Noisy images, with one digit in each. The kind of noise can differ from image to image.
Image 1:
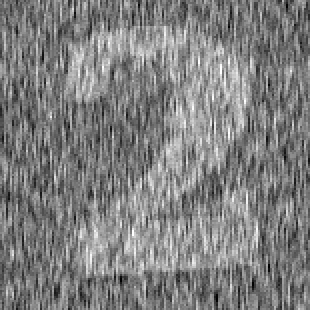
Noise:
streaked along the columns
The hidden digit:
2
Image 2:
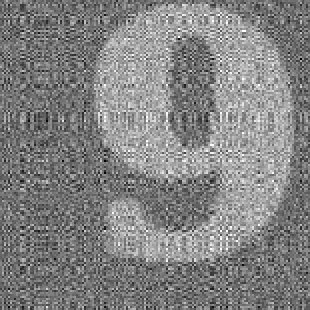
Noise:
low rank plus noise
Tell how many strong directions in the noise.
one
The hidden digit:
9
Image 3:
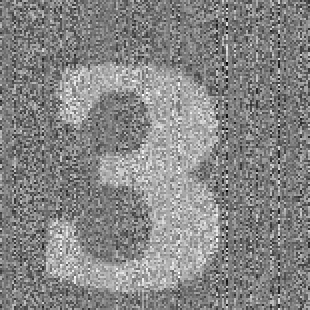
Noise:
columns of uneven size
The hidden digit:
3
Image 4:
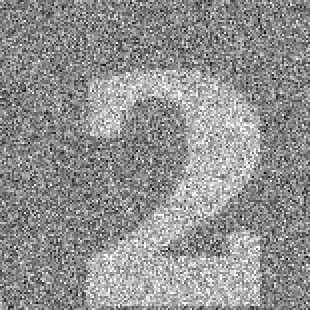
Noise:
independent entries
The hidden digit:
2
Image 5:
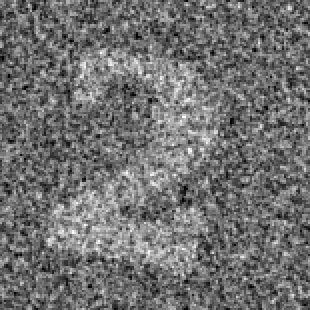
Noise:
blotchy
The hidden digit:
2
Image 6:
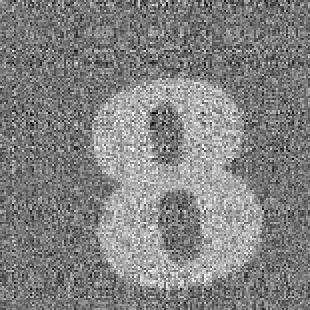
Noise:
low rank plus noise
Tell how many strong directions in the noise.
three or four
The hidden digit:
8
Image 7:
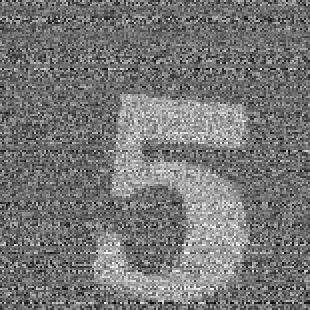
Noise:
rows of uneven size
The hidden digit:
5
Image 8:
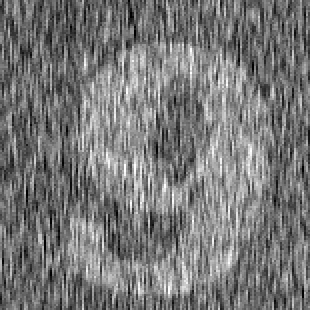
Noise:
streaked along the columns
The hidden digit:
9
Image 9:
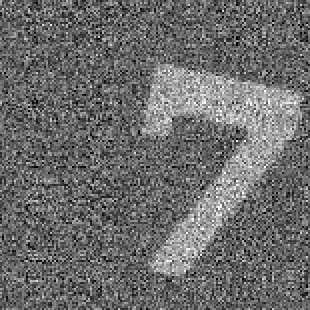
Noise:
low rank plus noise
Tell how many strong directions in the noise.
five to eight
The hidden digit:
7
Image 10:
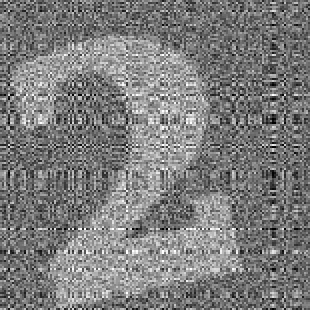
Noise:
low rank plus noise
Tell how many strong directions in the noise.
one
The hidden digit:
2
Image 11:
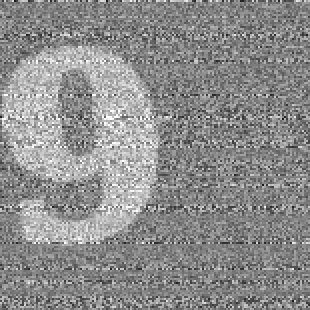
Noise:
rows of uneven size
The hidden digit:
9
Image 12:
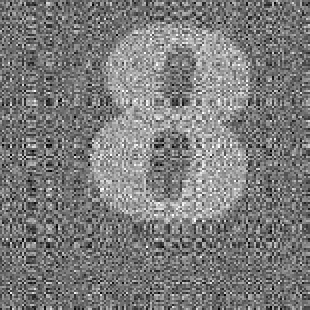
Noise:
low rank plus noise
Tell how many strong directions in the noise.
one
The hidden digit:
8
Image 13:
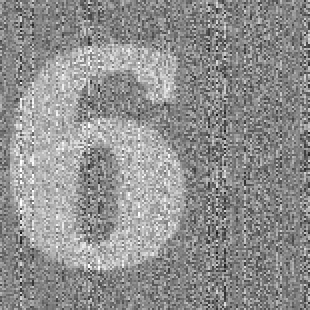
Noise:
columns of uneven size
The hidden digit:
6
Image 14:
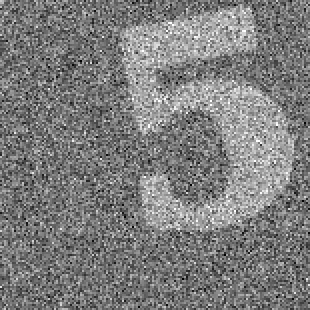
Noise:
independent entries
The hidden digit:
5
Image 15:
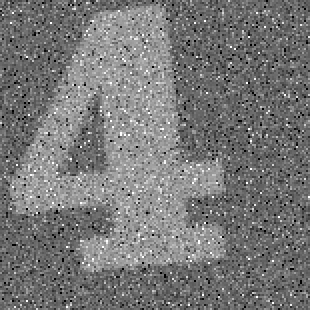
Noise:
heavy tails
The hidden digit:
4
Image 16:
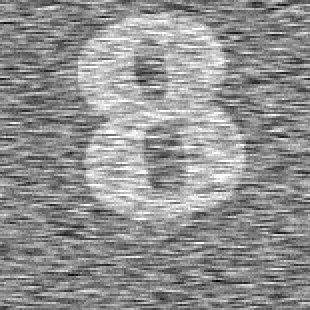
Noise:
streaked along the rows
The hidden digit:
8
